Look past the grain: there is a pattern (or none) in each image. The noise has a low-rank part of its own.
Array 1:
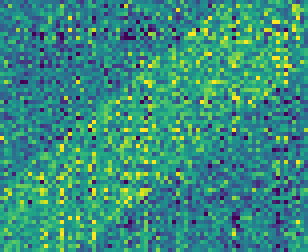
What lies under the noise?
a diagonal band
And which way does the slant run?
bottom left to top right
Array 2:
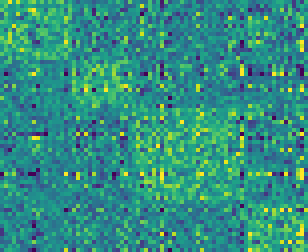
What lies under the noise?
blocks along the diagonal
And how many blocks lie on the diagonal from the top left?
4
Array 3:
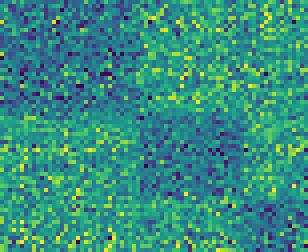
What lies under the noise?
blocks along the diagonal
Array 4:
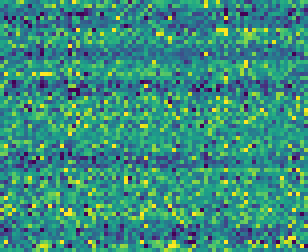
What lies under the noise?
bands of rows
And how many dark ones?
5
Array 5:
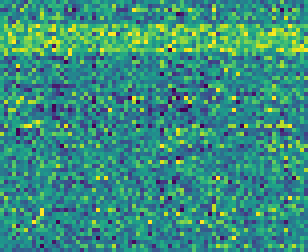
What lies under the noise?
one band of rows
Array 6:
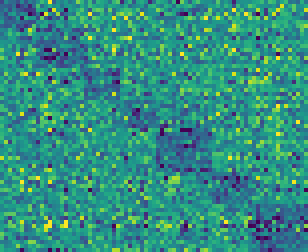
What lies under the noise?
blocks along the diagonal
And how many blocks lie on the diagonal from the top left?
7
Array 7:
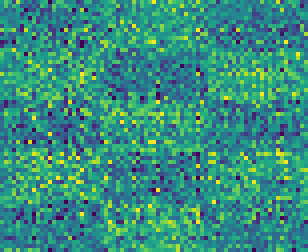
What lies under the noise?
a checkerboard
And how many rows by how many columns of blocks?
5 by 3
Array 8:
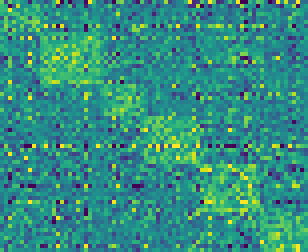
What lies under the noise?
blocks along the diagonal
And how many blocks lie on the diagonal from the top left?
6
